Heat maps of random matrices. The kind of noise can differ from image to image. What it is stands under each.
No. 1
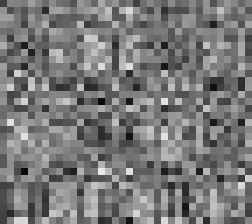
low rank plus noise
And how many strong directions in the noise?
two
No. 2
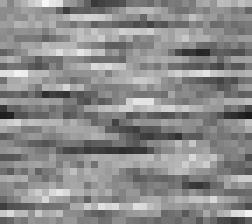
streaked along the rows
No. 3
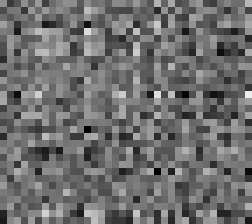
low rank plus noise
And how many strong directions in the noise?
two
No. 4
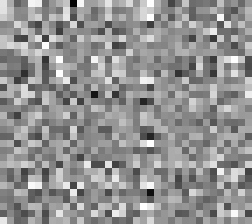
low rank plus noise
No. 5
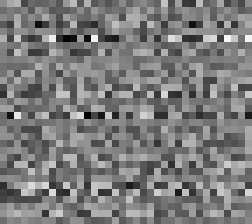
rows of uneven size
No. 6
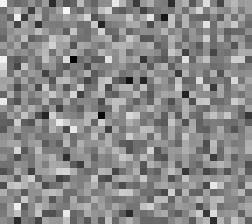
low rank plus noise
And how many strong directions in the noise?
five to eight
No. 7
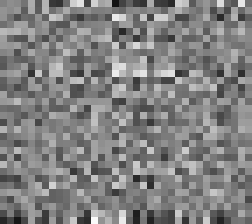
low rank plus noise
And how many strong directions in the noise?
two
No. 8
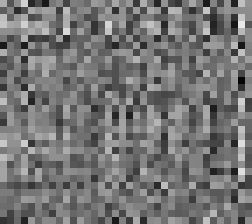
low rank plus noise
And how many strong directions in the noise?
two
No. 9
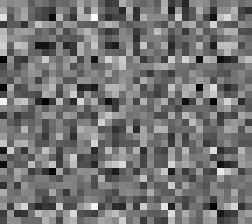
low rank plus noise
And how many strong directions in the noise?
one
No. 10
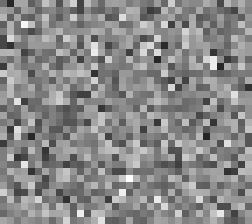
independent entries
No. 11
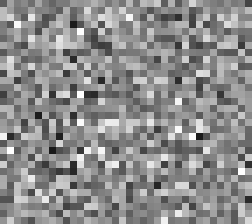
low rank plus noise
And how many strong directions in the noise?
five to eight
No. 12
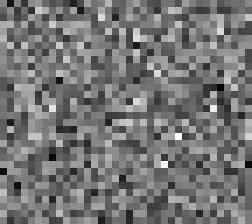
independent entries
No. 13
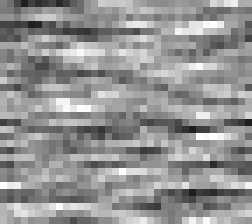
streaked along the rows
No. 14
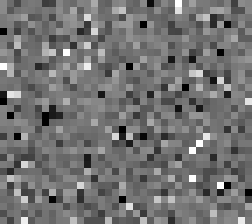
heavy tails
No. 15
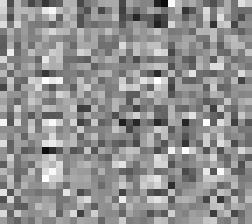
low rank plus noise
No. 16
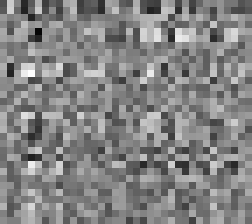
low rank plus noise
